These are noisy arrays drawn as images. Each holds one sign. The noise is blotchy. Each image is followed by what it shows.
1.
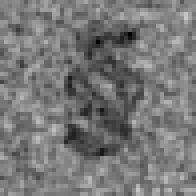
section sign
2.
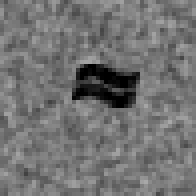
approximately sign
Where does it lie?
centre
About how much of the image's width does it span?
a third
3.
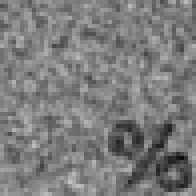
percent sign
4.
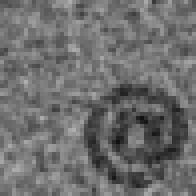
at sign
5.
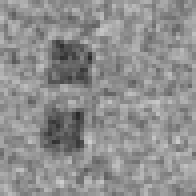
colon
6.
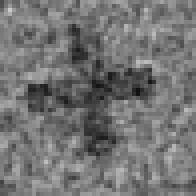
plus sign
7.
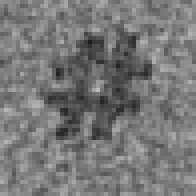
hash sign
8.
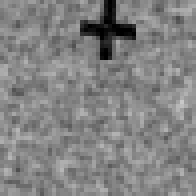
plus sign
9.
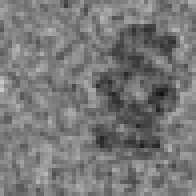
section sign
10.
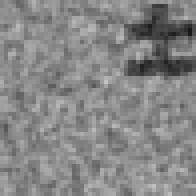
plus-minus sign
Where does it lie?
top right
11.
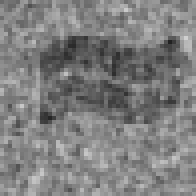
approximately sign
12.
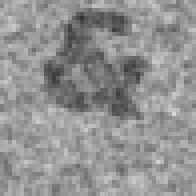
ampersand
